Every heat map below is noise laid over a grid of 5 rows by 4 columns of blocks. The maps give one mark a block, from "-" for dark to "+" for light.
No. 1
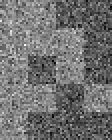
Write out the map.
+ + - -
+ + + -
+ - + -
+ + - +
+ - - -
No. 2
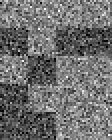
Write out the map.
+ + + +
- + - -
+ - + +
- + + +
- - + +
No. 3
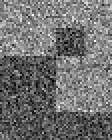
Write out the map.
+ + + +
+ + - +
- - + +
- - + +
- - - -
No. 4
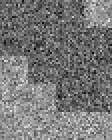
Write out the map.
- - - +
- - - -
+ - - -
+ + - -
+ + + +
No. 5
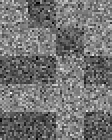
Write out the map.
+ - + +
+ + - +
- - + -
+ + + +
- - + -
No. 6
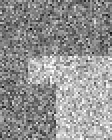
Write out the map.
- - - -
- - - -
- + + +
- - + +
- - + +
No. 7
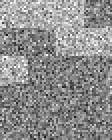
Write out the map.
+ + + -
- - + +
+ - - -
- - - -
- - - -
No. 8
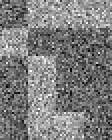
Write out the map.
- + + +
+ - - -
- + - -
- + - -
- + + -
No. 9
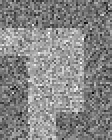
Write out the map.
- - - -
+ + + -
- + + -
- + + -
- + - -
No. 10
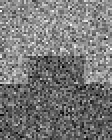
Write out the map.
+ + + +
+ + + +
+ - - +
- - - -
- - - -
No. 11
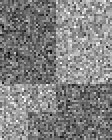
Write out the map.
- - + +
- - + +
- - + +
+ + - -
+ - - -
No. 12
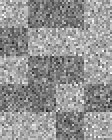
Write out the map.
+ - - +
- + + +
+ - - +
- - + -
+ + - +
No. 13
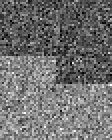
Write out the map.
- - - -
- - - -
+ + - -
+ + + +
+ + + +
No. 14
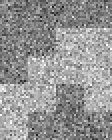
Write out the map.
- - - -
- - + +
- + + +
+ + - +
+ - - -
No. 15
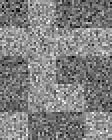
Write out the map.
- + - -
+ + + +
- + - -
- + + -
+ - - +
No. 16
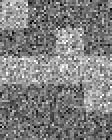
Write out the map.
+ - - -
- - + -
+ + + +
- - - +
- - - -
